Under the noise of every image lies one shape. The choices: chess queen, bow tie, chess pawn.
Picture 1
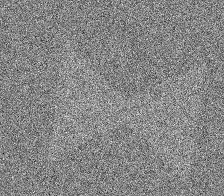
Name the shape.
bow tie
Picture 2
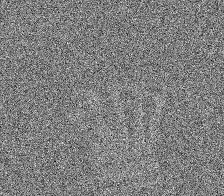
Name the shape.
chess queen
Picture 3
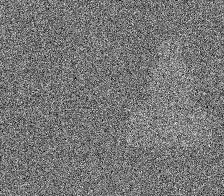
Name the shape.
chess pawn
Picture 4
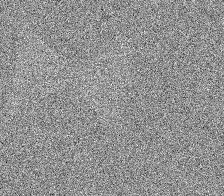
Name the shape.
bow tie
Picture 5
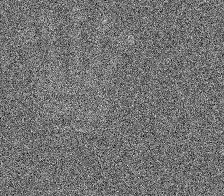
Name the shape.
chess queen
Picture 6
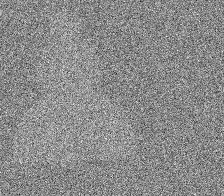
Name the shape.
chess pawn
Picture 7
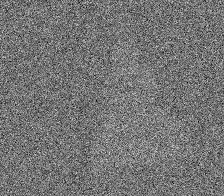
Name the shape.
chess pawn
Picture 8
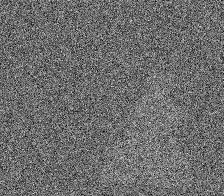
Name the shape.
chess pawn
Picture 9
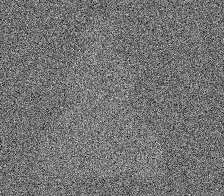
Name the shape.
chess pawn
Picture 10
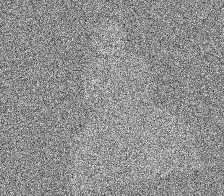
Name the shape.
chess pawn
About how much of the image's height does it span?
nearly all
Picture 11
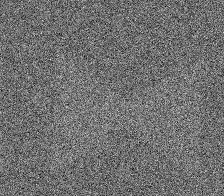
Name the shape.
bow tie
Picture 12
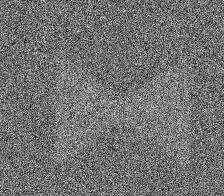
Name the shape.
bow tie
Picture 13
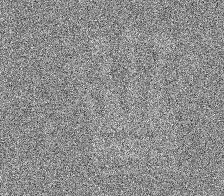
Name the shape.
chess queen
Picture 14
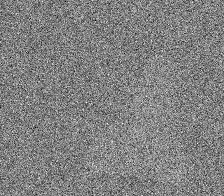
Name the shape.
chess pawn
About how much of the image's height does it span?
two thirds
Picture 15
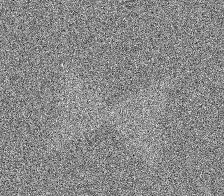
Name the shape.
bow tie
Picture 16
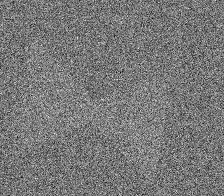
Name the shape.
bow tie
